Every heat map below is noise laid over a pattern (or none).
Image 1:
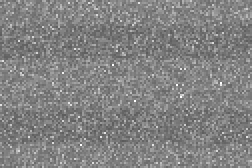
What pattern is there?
horizontal stripes
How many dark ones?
2
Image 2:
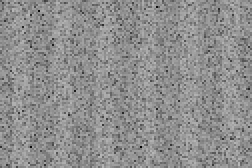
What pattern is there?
vertical stripes
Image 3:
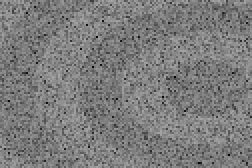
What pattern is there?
rings round one point
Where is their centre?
middle right
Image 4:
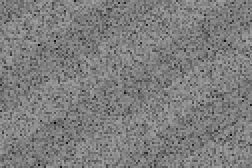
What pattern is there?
diagonal stripes
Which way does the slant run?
bottom left to top right
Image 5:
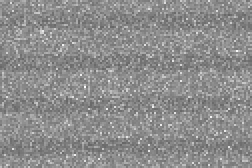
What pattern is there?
horizontal stripes
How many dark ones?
4
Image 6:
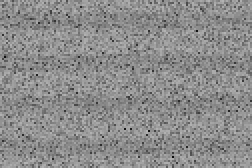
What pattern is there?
horizontal stripes
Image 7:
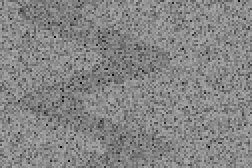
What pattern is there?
a wavy band
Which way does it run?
top to bottom
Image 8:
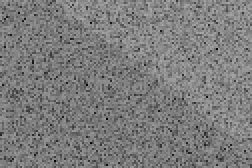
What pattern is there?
a sharp edge
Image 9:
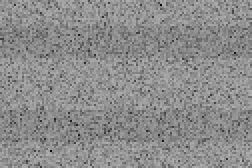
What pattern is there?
horizontal stripes
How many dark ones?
2
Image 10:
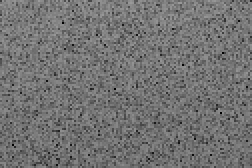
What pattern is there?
a smooth slope
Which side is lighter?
top
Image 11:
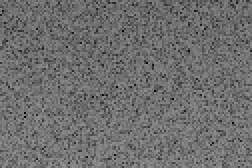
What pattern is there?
a smooth slope
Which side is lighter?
bottom
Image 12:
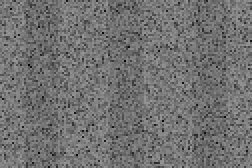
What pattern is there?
vertical stripes
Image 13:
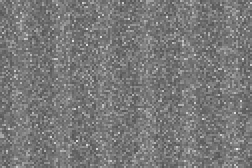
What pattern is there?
vertical stripes
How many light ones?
6
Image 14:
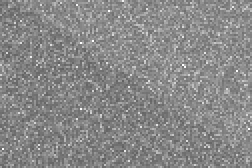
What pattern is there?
a sharp edge
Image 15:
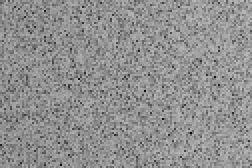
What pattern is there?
a smooth slope
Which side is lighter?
right
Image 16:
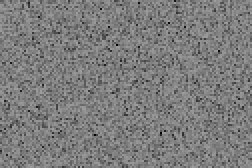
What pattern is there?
only noise
